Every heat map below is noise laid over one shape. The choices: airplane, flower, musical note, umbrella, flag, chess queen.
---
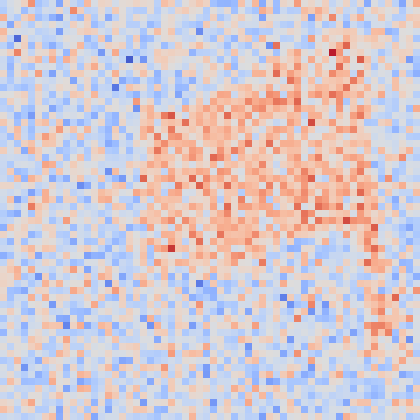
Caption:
red flag
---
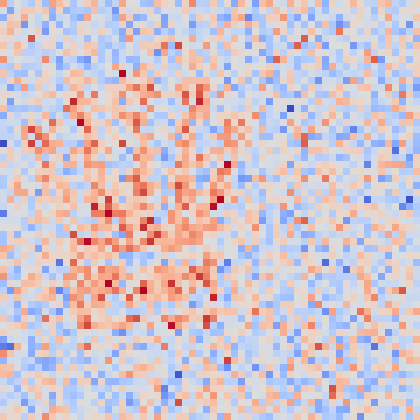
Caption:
red chess queen
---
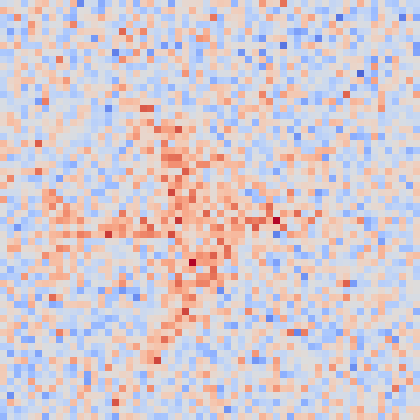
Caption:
red airplane
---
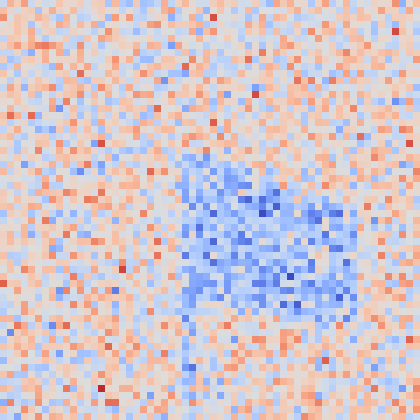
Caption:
blue flag
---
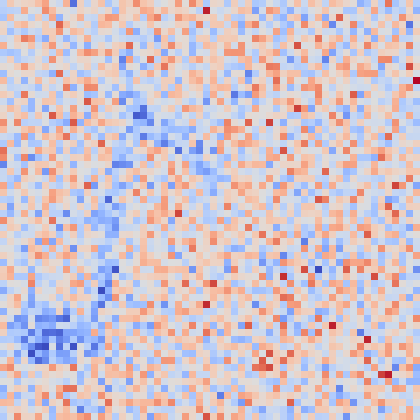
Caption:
blue musical note
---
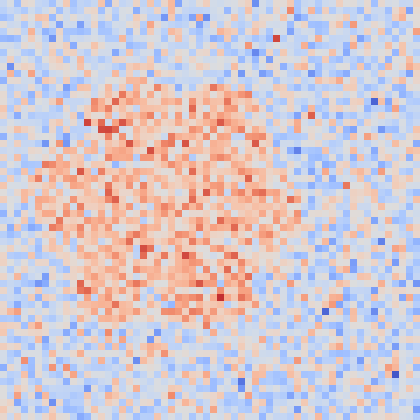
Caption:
red flower
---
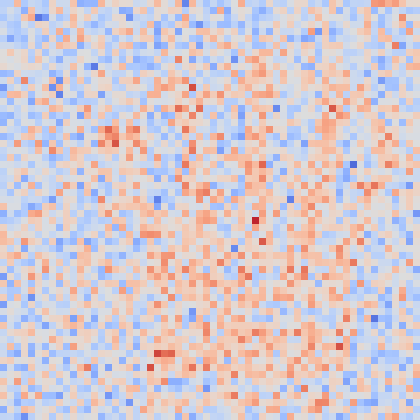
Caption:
red chess queen
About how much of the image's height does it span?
nearly all
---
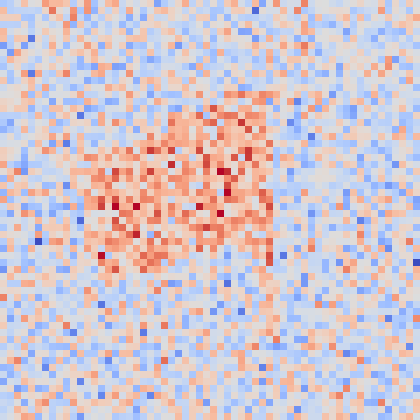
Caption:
red flag
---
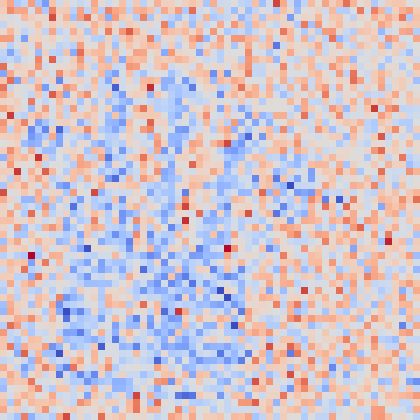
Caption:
blue chess queen
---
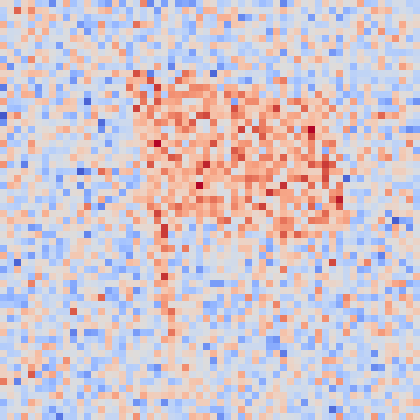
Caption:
red flag
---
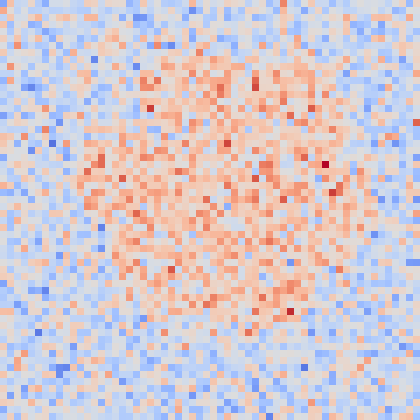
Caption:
red flower
